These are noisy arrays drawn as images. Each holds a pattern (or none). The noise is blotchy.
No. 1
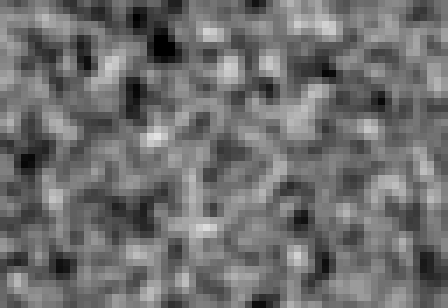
only noise
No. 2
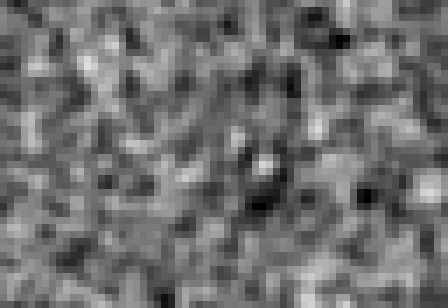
only noise
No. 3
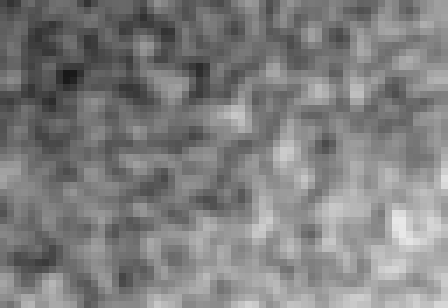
a smooth slope
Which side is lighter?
bottom right
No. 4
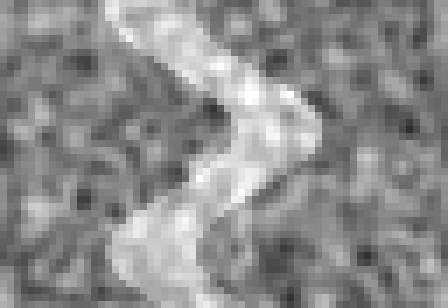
a wavy band
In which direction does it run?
top to bottom
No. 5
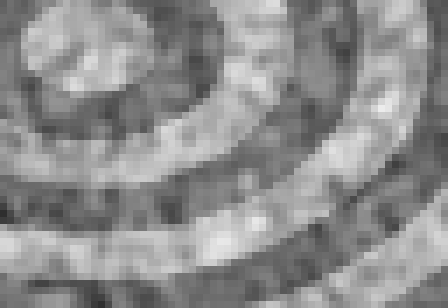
rings round one point
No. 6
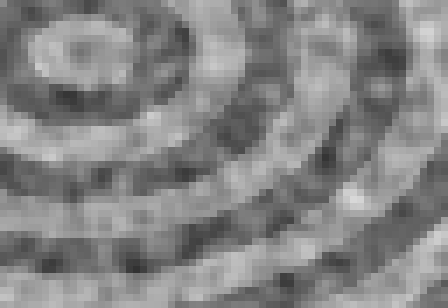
rings round one point
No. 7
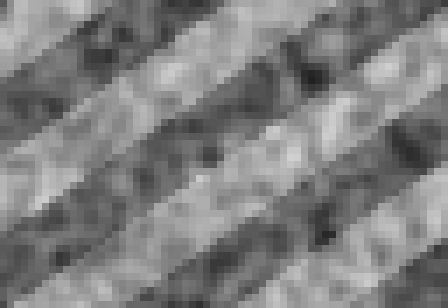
diagonal stripes
